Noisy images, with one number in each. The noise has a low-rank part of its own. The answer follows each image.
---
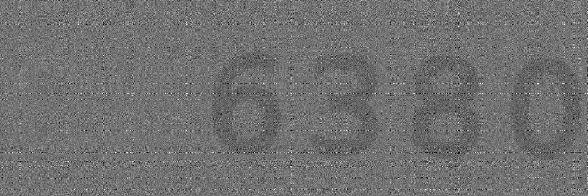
6380
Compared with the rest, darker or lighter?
darker
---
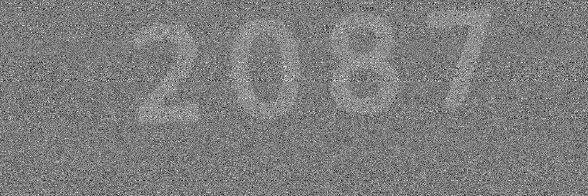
2087
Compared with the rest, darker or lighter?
lighter
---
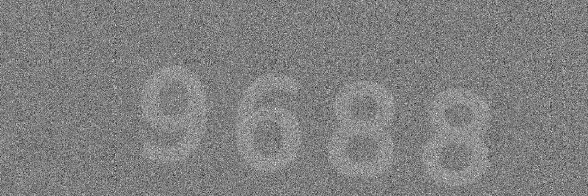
9688
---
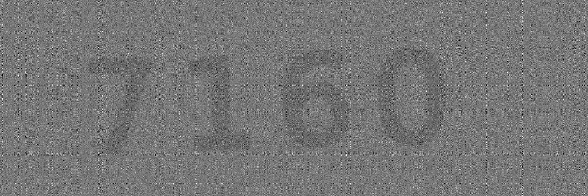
7160
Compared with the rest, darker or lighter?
darker
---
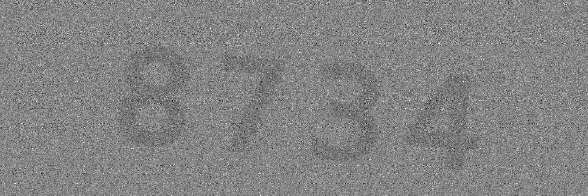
8734
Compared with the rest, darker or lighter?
darker
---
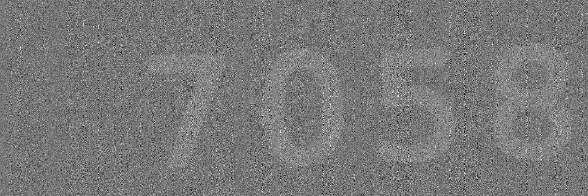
7058
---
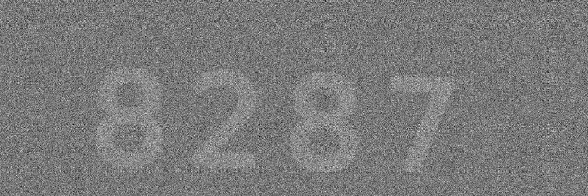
8287
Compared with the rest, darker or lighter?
lighter
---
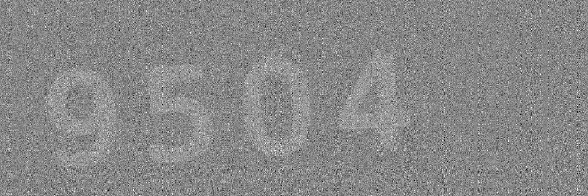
9504
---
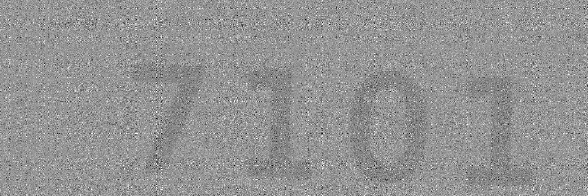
7101
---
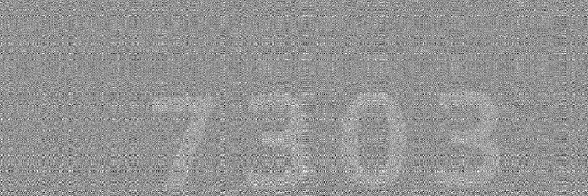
7303
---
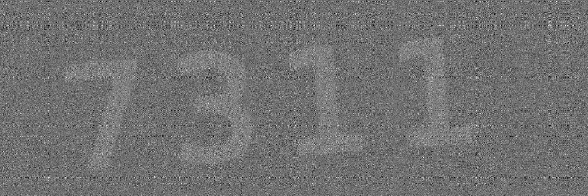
7311
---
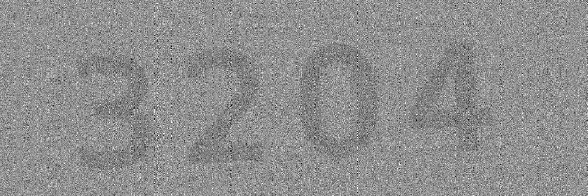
3204
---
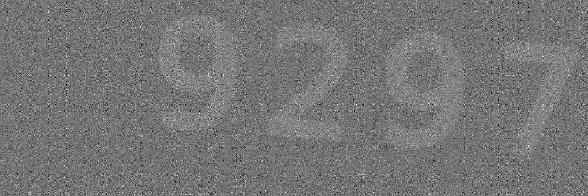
9297
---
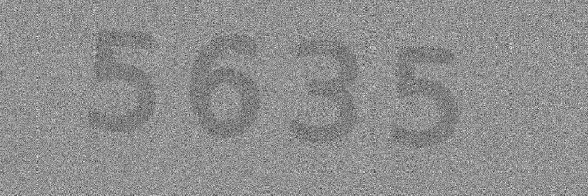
5635
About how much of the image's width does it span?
two thirds
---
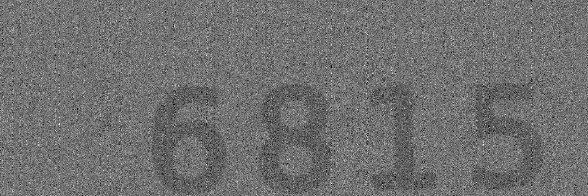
6815
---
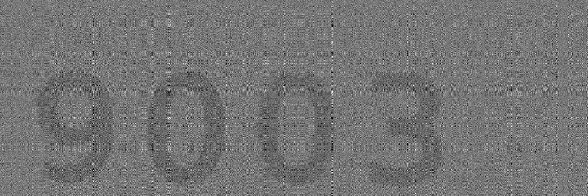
9003
